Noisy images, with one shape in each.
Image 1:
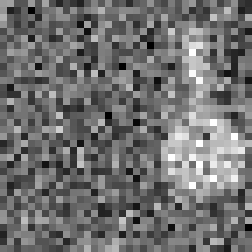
lollipop
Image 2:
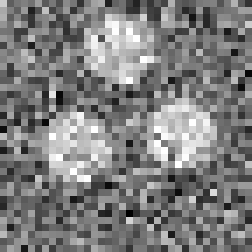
three dots
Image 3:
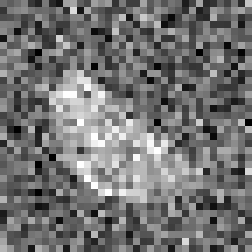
half disc
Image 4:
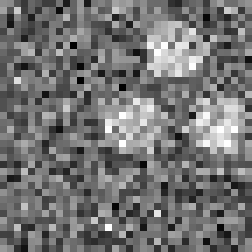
three dots
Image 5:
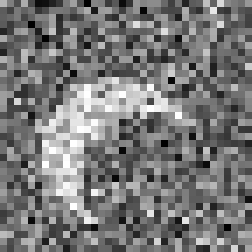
crescent
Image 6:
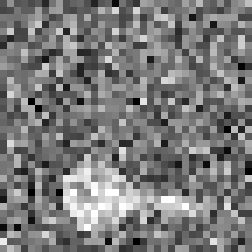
lollipop
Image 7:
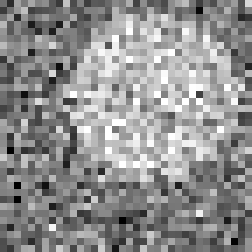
disc
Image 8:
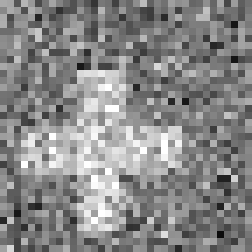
cross
